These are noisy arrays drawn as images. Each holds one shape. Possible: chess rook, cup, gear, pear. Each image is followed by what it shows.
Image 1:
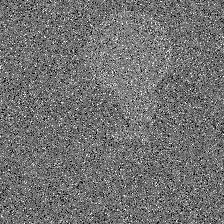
pear
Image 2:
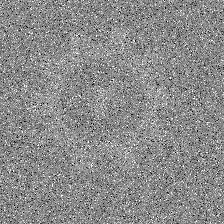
gear
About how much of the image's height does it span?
two thirds
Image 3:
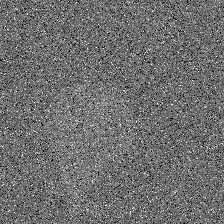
pear
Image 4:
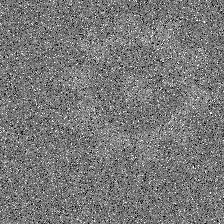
gear
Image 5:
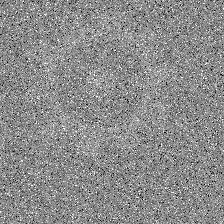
gear
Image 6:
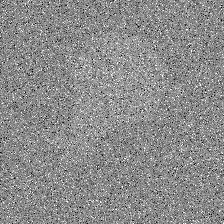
pear
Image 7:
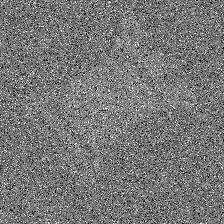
chess rook
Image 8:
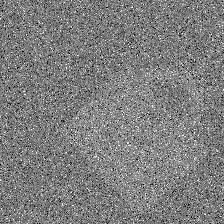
cup
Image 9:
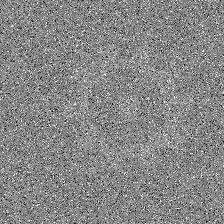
gear
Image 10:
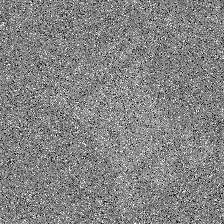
chess rook
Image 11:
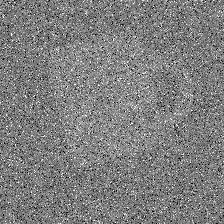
cup
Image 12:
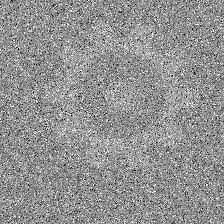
gear
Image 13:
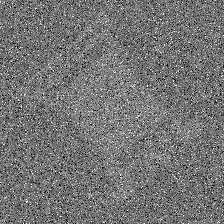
chess rook
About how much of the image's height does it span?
nearly all
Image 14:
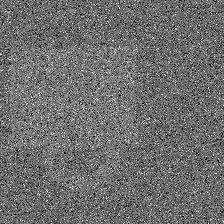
cup
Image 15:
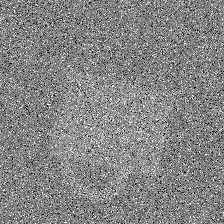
cup
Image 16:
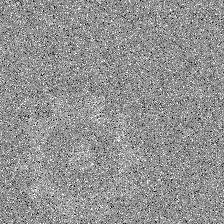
gear
